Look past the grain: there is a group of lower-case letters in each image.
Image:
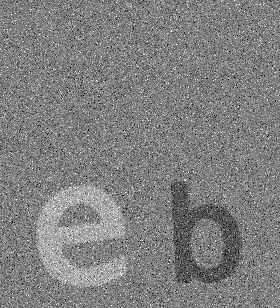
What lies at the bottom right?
b
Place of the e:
bottom left
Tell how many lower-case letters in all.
2
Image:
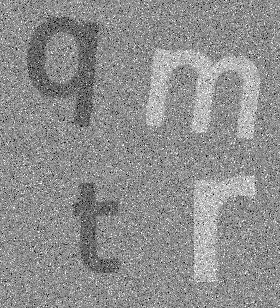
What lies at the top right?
m
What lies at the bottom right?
r
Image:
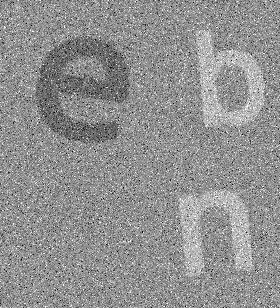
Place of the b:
top right
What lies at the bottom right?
n
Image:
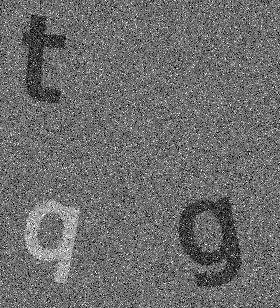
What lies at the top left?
t
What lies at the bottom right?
g
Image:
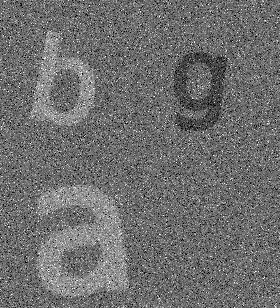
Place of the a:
bottom left
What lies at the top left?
b
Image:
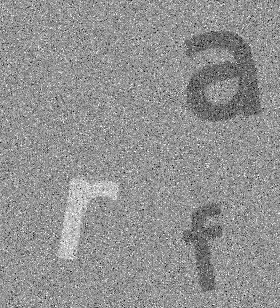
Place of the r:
bottom left
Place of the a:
top right
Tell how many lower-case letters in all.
3
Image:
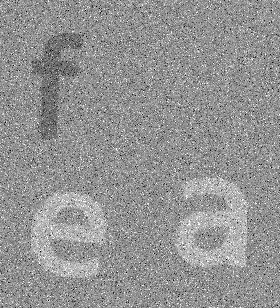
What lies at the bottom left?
e
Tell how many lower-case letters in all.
3
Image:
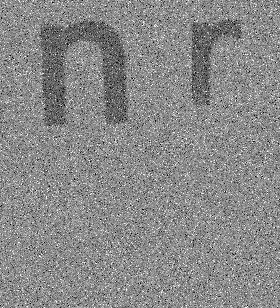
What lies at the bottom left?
nothing
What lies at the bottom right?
nothing
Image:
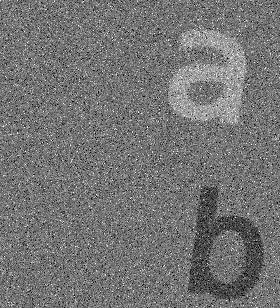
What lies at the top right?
a
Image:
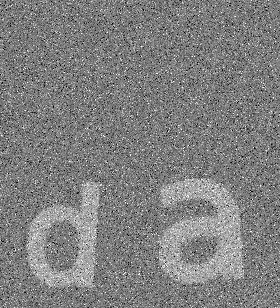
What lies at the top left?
nothing
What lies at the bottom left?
d
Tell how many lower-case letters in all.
2
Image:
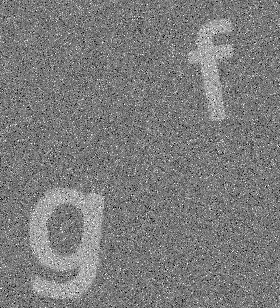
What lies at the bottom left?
g
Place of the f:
top right
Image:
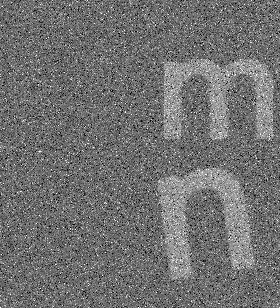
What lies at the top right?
m
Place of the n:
bottom right
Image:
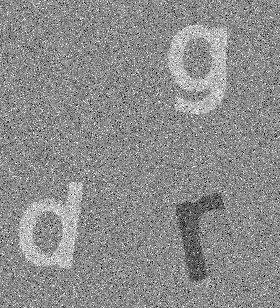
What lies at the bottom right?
r
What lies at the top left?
nothing
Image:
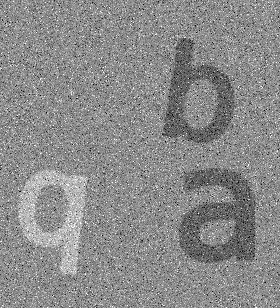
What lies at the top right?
b
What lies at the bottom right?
a
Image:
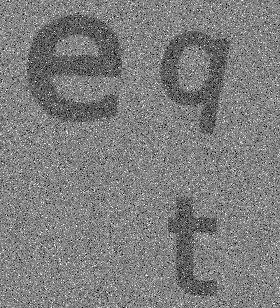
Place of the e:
top left
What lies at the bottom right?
t
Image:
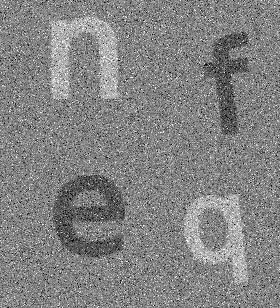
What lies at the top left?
n
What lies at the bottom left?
e
